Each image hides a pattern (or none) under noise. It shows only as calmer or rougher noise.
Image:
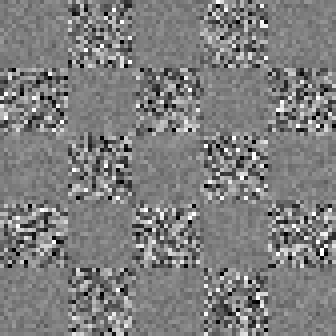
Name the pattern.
a checkerboard
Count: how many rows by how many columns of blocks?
5 by 5
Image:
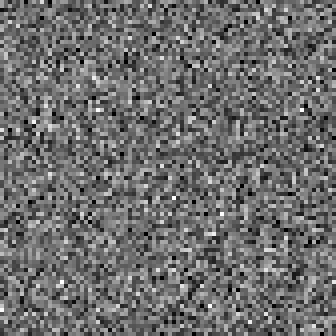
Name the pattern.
only noise
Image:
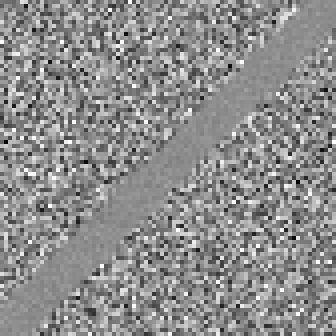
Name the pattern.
a diagonal band
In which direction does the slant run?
bottom left to top right
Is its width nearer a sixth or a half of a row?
a sixth
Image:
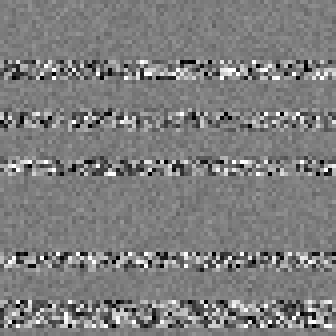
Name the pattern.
bands of rows
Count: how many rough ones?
5
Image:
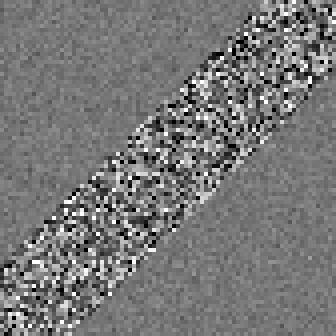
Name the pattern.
a diagonal band
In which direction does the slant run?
bottom left to top right
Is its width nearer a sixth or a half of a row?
a half
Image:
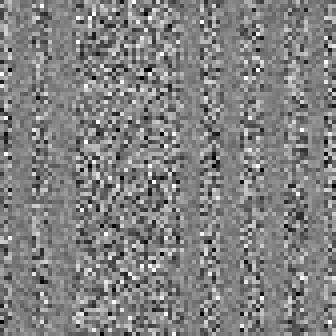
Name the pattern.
bands of columns
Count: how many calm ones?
6
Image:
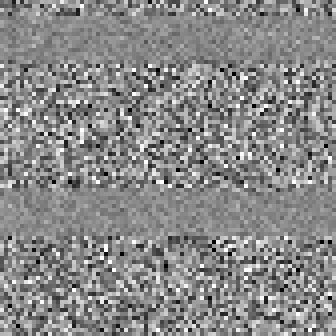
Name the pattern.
bands of rows
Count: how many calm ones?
2
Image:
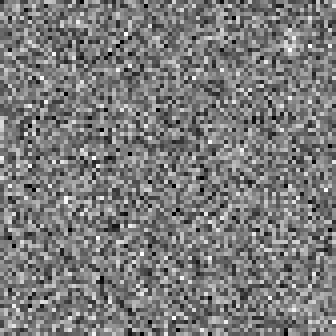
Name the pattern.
only noise
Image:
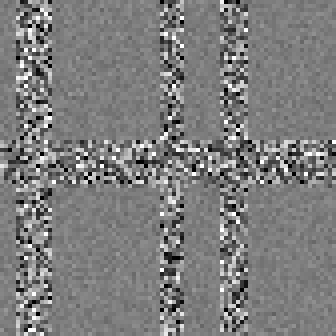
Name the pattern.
bands of rows crossing bands of columns
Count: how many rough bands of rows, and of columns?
1 and 3
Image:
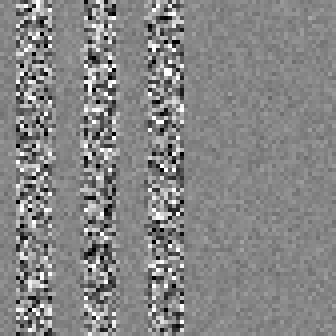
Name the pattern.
bands of columns
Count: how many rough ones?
3
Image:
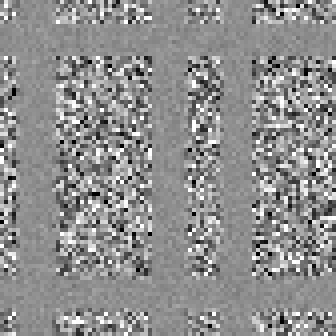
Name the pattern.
bands of rows crossing bands of columns
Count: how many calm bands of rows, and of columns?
2 and 3
